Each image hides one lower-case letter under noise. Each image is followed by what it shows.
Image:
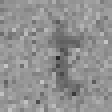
dark t
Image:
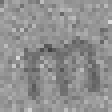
dark m
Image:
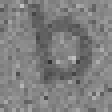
dark b
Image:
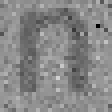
dark n
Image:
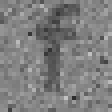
dark f
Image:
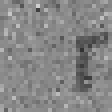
dark r
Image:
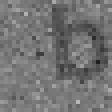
dark b
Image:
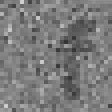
dark f
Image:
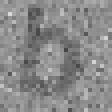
dark b
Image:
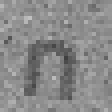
dark n
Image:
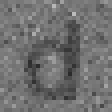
dark d
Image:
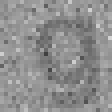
dark g
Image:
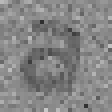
dark a
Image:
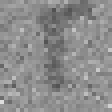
dark r
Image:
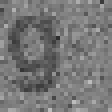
dark g
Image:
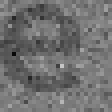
dark e
